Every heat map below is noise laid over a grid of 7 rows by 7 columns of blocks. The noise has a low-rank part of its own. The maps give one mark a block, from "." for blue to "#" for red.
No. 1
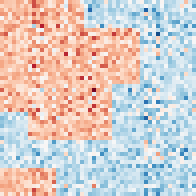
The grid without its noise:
###....
#####..
#####..
####...
.###...
.......
##.....
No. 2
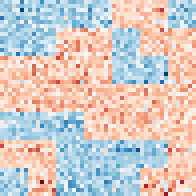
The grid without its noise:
....##.
..##.##
####..#
#######
...####
##....#
.#...##
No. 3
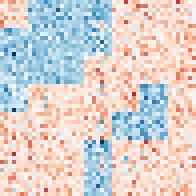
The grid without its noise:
#...###
....###
...####
.####.#
####..#
###.###
###.###
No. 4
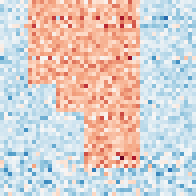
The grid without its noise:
.####..
.####..
.####..
..###..
...##..
...##..
.......
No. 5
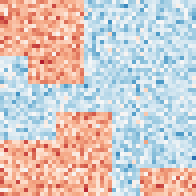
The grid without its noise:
###....
###....
.##....
.......
..##...
####...
####.##
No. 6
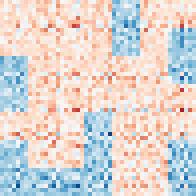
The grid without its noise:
####.##
####.#.
.#####.
.######
###.###
.##.##.
....##.
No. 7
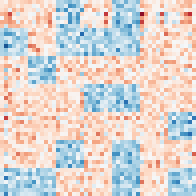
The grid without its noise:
##.#.##
.#...##
#.#####
###..##
######.
##.#.##
..##.#.
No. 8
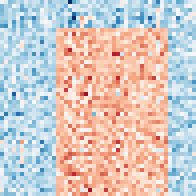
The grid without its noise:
.......
..####.
..####.
..####.
..####.
..####.
..####.
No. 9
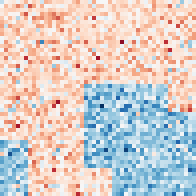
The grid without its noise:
#######
#######
#######
###...#
###....
.##....
.###...
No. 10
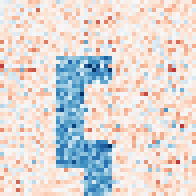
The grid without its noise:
#######
#######
##..###
##.####
##.####
##..###
###.###
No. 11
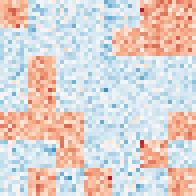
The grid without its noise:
#....##
....###
.#.....
.#.....
###...#
..#..#.
.#.#..#
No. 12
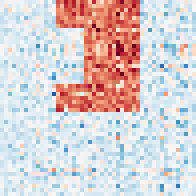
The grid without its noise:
..###..
...##..
...##..
..###..
.......
.......
.......
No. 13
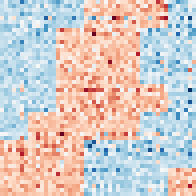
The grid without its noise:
...###.
..###..
..###..
..####.
.####..
###....
###...#
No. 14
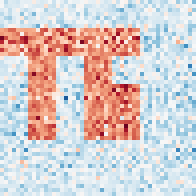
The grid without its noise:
.......
#####..
.#.#...
.#.##..
.#.##..
.......
.......
